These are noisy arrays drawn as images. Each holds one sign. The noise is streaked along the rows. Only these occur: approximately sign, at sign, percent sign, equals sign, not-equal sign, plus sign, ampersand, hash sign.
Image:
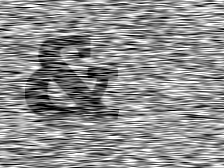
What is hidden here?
dark ampersand
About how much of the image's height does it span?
half
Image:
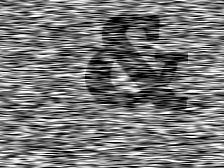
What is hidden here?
dark ampersand
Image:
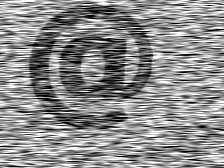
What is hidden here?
dark at sign
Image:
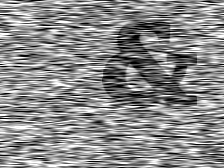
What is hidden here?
dark ampersand
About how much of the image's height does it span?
half
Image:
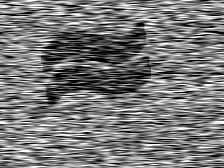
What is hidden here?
dark approximately sign
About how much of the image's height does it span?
half
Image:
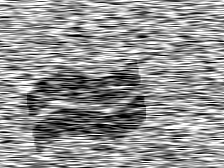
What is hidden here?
dark approximately sign
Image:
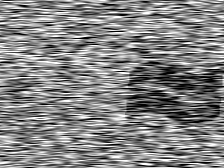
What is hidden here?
dark approximately sign, middle right
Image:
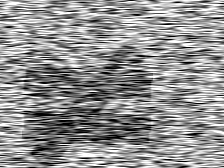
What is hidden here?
dark not-equal sign
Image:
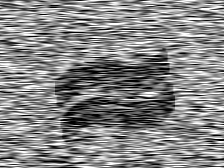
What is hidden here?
dark approximately sign
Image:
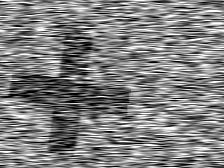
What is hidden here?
dark plus sign
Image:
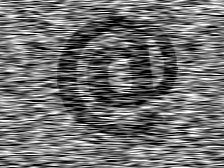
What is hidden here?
dark at sign
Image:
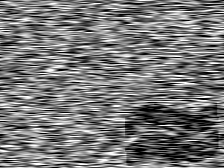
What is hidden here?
dark approximately sign, bottom right
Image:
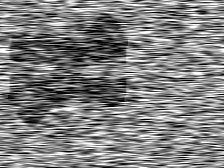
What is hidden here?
dark not-equal sign
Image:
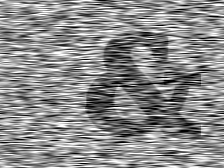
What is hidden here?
dark ampersand
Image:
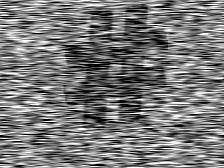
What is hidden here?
dark hash sign
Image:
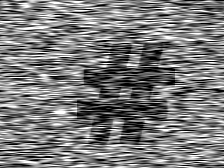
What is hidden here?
dark hash sign
